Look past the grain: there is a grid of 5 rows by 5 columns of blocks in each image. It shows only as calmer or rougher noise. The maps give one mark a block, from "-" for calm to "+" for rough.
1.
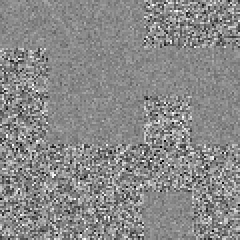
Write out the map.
- - - + +
+ - - - -
+ - - + -
+ + + + +
+ + + - +
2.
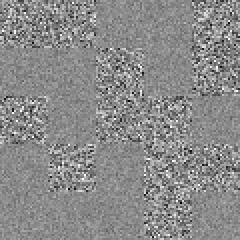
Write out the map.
+ + - - +
- - + - +
+ - + + -
- + - + +
- - - + -
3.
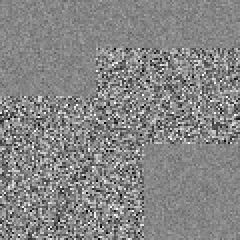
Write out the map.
- - - - -
- - + + +
+ + + + +
+ + + - -
+ + + - -
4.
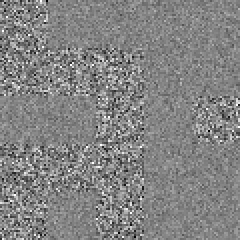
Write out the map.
+ - - - -
+ + + - -
- - + - +
+ + + - -
+ - + - -
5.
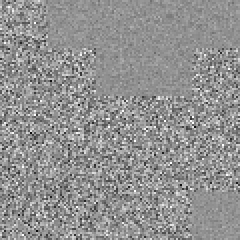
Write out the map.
+ - - - -
+ + - - +
+ + + + +
+ + + + +
+ + + + -
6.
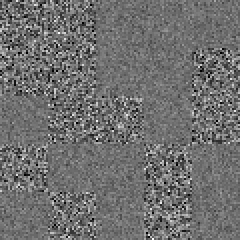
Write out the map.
+ + - - -
+ + - - +
- + + - +
+ - - + -
- + - + -
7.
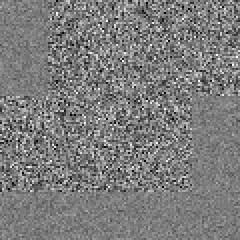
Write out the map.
- + + + +
- + + + +
+ + + + -
+ + + + -
- - - - -
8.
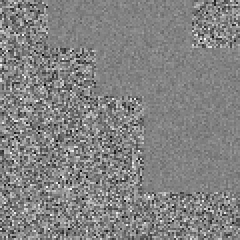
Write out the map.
+ - - - +
+ + - - -
+ + + - -
+ + + - -
+ + + + +
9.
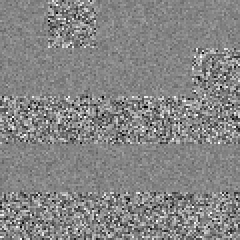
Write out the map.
- + - - -
- - - - +
+ + + + +
- - - - -
+ + + + +
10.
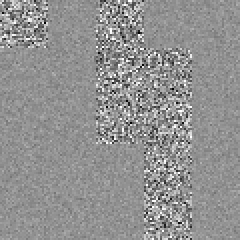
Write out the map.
+ - + - -
- - + + -
- - + + -
- - - + -
- - - + -
